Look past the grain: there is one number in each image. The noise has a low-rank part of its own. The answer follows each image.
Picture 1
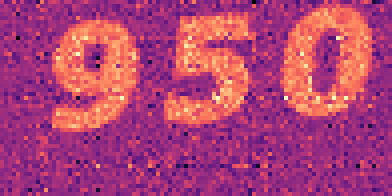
950
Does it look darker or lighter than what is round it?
lighter
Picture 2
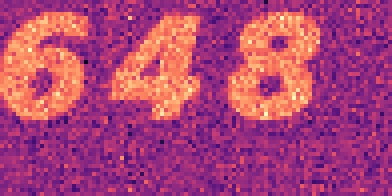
648
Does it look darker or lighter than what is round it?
lighter
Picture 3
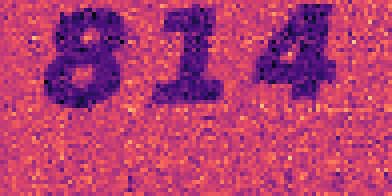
814
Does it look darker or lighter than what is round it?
darker
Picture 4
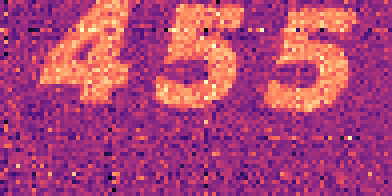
455
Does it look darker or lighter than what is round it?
lighter
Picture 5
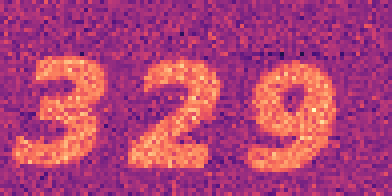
329
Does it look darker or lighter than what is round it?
lighter
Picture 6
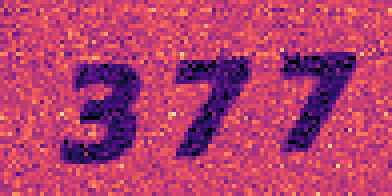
377
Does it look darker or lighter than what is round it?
darker
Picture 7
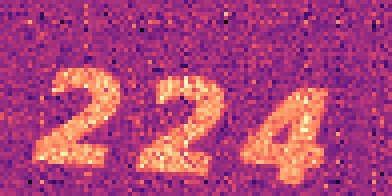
224
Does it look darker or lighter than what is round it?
lighter
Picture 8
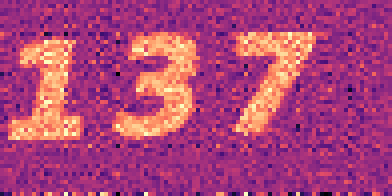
137
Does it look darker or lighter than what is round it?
lighter
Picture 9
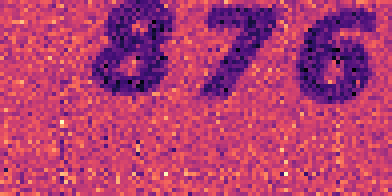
876
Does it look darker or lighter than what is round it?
darker
